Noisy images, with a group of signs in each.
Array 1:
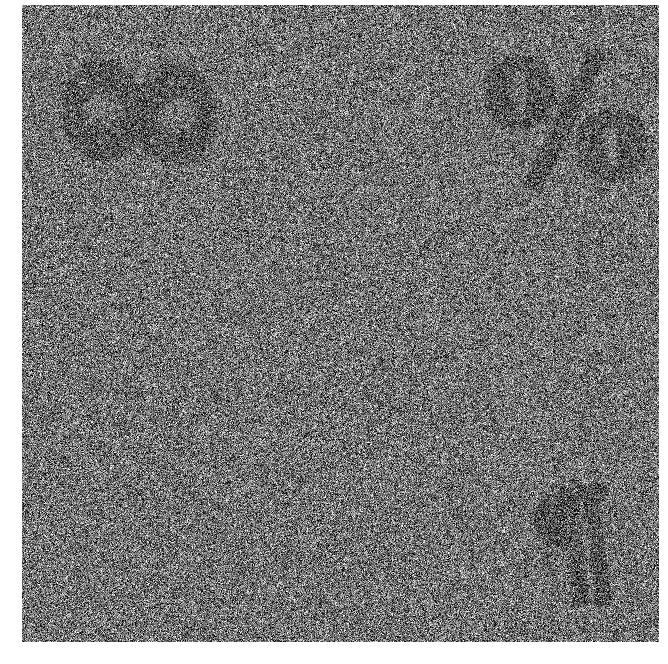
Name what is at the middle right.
nothing
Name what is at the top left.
infinity sign
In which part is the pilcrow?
bottom right
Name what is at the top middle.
nothing
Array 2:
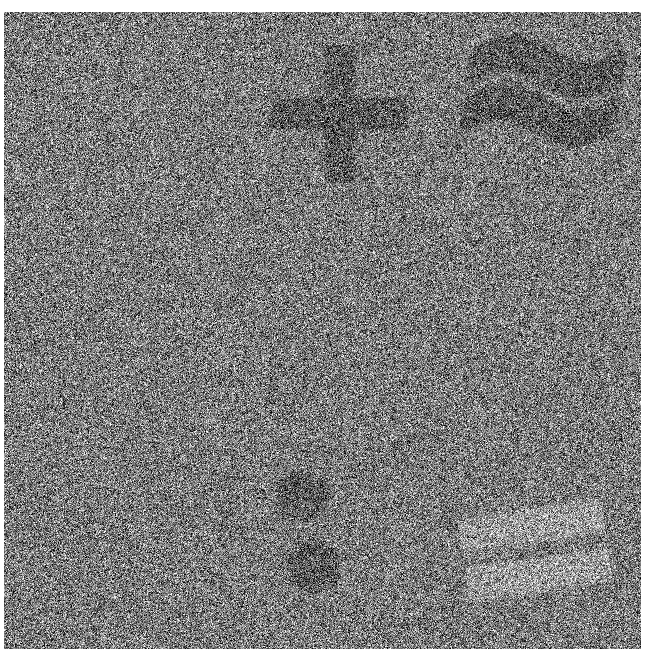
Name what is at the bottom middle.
colon
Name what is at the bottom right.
equals sign
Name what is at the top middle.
plus sign
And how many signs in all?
4
